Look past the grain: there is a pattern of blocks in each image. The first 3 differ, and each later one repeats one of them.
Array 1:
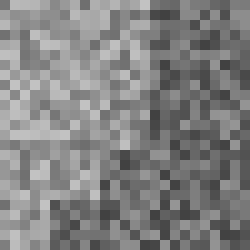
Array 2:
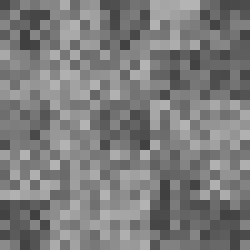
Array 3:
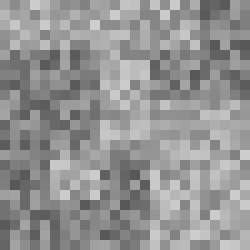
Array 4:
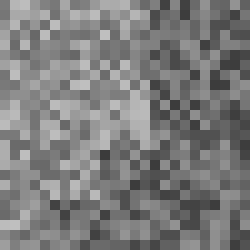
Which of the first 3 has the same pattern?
1
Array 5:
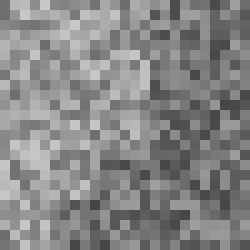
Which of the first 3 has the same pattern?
1
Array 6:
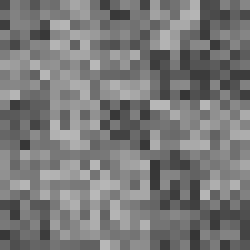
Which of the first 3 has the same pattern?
2
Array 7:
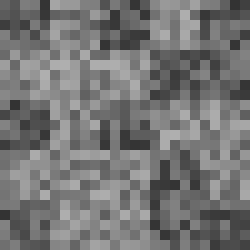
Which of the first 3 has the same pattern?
2
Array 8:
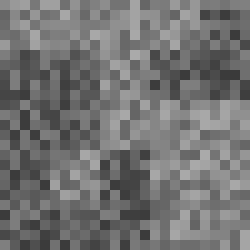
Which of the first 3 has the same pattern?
3
